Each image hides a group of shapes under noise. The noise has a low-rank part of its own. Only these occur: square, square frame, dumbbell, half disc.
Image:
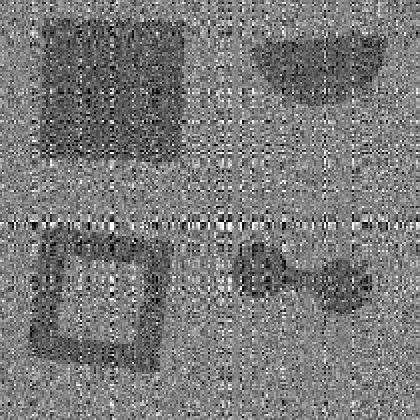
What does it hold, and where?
top left: square; top right: half disc; bottom left: square frame; bottom right: dumbbell
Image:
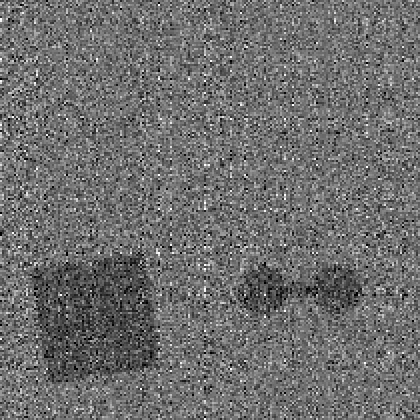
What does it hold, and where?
bottom left: square; bottom right: dumbbell
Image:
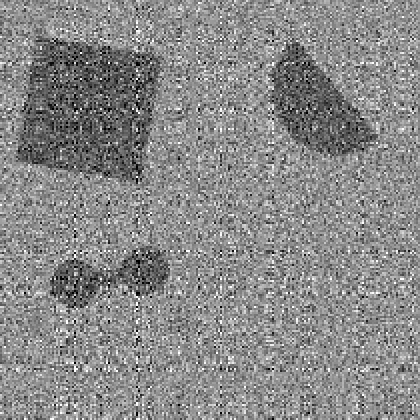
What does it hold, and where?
top left: square; top right: half disc; bottom left: dumbbell
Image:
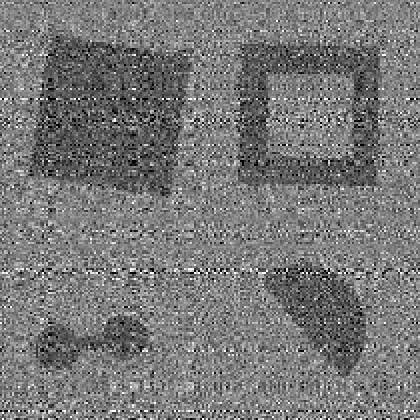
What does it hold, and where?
top left: square; top right: square frame; bottom left: dumbbell; bottom right: half disc
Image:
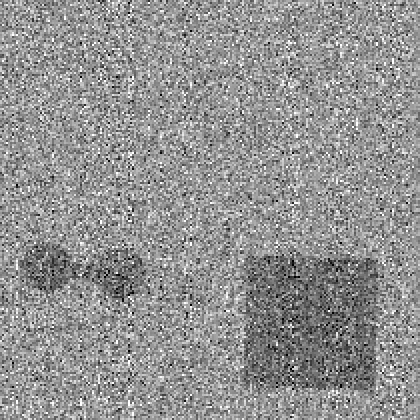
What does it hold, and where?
bottom left: dumbbell; bottom right: square
